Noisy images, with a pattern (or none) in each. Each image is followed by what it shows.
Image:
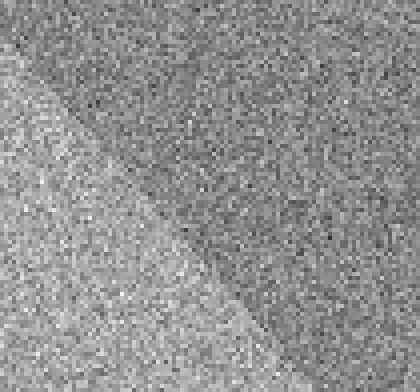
a sharp edge
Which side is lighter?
bottom left
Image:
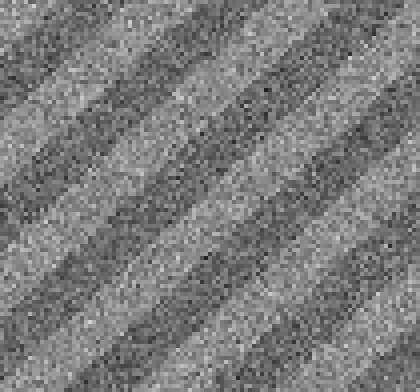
diagonal stripes
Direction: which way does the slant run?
bottom left to top right
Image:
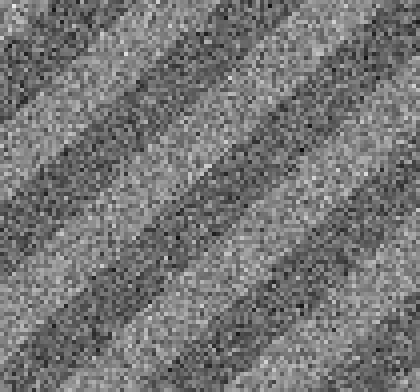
diagonal stripes
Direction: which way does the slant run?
bottom left to top right
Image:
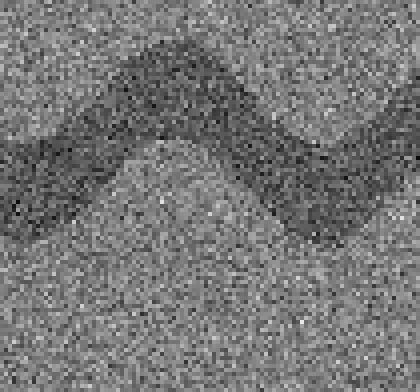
a wavy band
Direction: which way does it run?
left to right
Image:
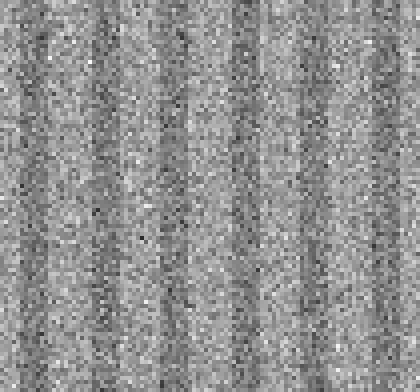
vertical stripes
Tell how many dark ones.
6
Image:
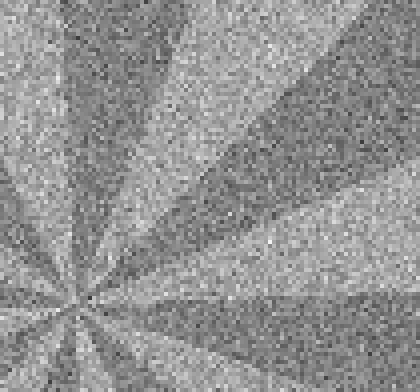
spokes from one point
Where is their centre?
bottom left
